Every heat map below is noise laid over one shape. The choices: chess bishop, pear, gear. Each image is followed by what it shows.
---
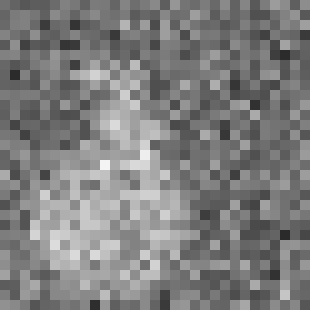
pear
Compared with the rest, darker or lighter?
lighter
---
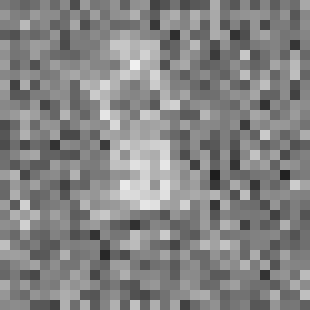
chess bishop
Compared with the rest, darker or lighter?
lighter
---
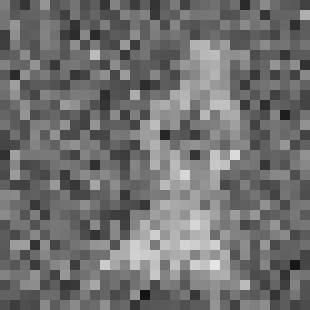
chess bishop
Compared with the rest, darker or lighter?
lighter
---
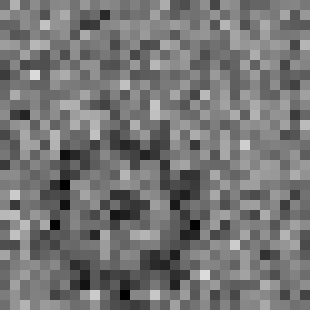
gear
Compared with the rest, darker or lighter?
darker
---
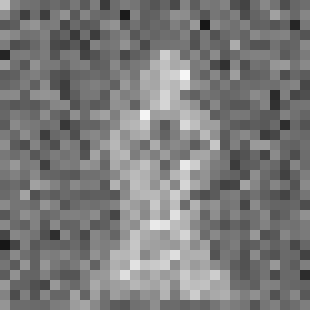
chess bishop
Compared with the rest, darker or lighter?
lighter
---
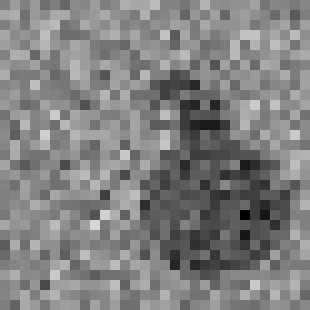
pear
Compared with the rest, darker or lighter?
darker
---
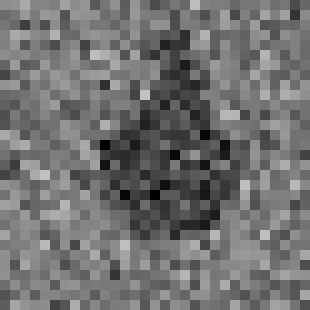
pear
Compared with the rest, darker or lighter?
darker
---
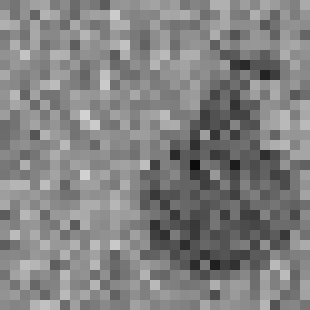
pear
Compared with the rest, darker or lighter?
darker
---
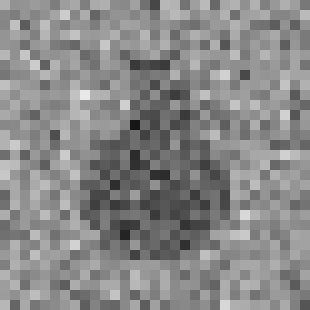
pear
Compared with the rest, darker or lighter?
darker
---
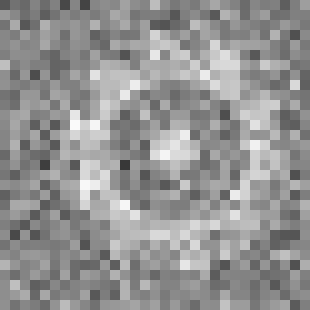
gear
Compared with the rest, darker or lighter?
lighter
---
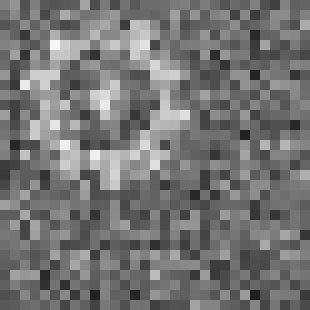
gear
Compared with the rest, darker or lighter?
lighter
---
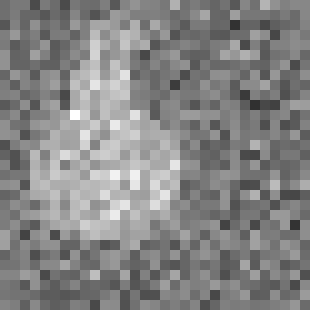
pear
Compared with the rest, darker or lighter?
lighter
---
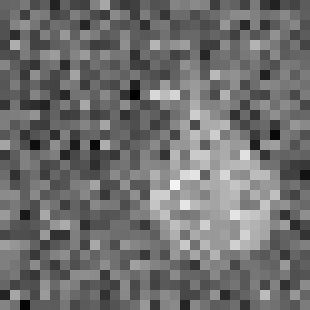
pear
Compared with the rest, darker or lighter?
lighter
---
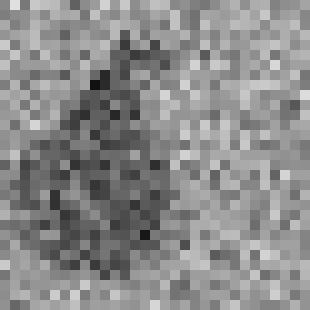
pear
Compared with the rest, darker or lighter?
darker
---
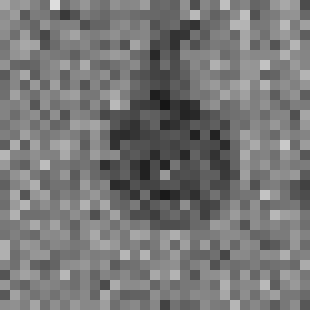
pear
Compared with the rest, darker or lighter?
darker
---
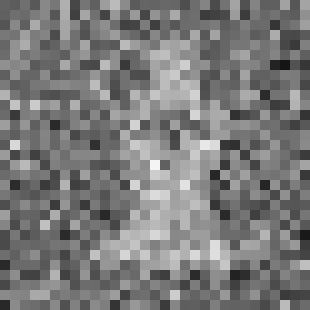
chess bishop
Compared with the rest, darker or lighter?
lighter
